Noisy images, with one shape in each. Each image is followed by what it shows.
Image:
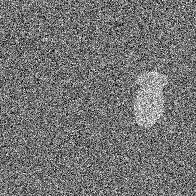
footprint
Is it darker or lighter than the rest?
lighter
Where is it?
middle right
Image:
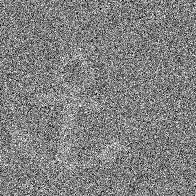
anchor
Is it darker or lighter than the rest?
lighter
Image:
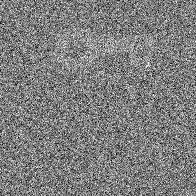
key
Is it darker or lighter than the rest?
lighter
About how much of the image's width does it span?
half
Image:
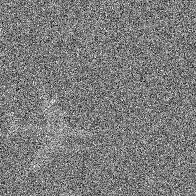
airplane
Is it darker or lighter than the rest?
lighter
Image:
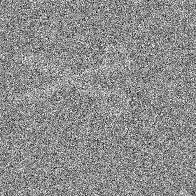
pair of scissors
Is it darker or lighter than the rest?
lighter
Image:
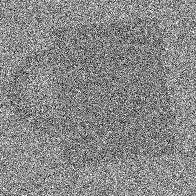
cup
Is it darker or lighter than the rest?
darker
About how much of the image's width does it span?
nearly all
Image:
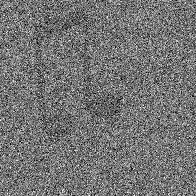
pair of musical notes
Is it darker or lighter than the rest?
darker
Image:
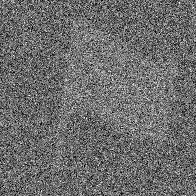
flag
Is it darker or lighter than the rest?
lighter
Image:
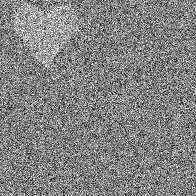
heart
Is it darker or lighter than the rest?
lighter
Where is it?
top left
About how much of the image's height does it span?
a third
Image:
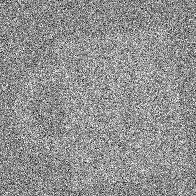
cup
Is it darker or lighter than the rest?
lighter
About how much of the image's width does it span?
nearly all
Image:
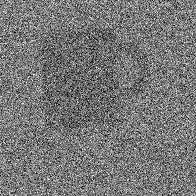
cup
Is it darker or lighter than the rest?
darker
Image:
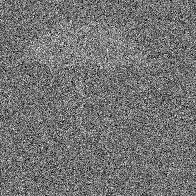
umbrella
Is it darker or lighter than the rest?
lighter
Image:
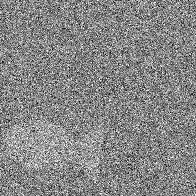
fish
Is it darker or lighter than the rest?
lighter
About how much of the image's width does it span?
half
